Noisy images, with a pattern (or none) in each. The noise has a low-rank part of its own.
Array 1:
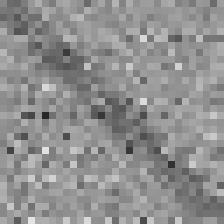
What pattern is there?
a diagonal band
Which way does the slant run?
top left to bottom right
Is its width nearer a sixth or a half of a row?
a sixth
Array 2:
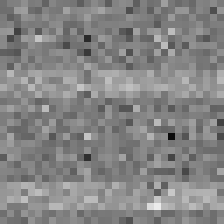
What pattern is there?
bands of rows
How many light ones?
2
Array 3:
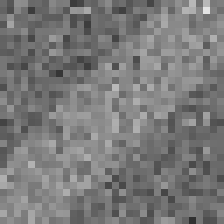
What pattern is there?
a diagonal band
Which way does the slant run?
bottom left to top right
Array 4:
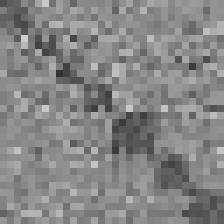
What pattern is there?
blocks along the diagonal
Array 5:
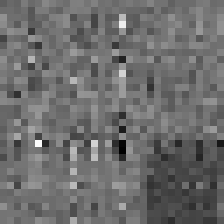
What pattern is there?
one block
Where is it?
bottom right
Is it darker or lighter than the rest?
darker
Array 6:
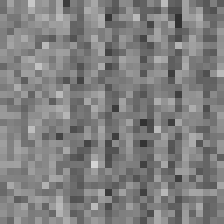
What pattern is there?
bands of columns
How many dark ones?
5
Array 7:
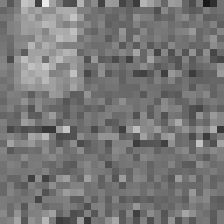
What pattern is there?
one block
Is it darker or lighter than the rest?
lighter
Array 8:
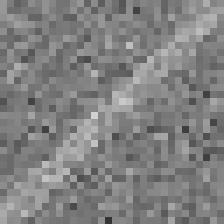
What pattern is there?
a diagonal band
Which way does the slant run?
bottom left to top right
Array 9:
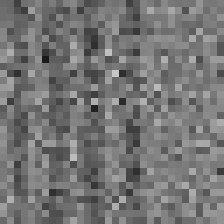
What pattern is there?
bands of columns
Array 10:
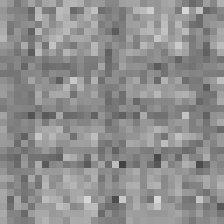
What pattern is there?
bands of rows crossing bands of columns
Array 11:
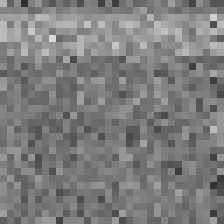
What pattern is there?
one band of rows
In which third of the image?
top
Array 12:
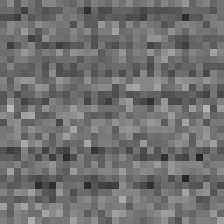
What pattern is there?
bands of rows
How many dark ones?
6
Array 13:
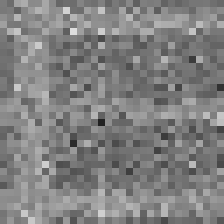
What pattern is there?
bands of rows crossing bands of columns
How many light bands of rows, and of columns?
3 and 1
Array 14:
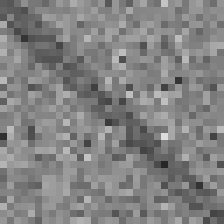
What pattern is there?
a diagonal band
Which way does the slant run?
top left to bottom right
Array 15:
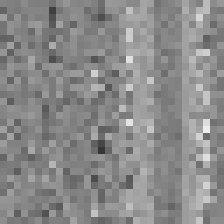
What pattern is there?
bands of columns
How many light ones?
2
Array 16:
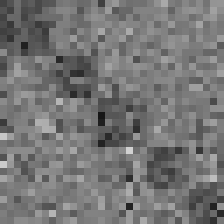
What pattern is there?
blocks along the diagonal
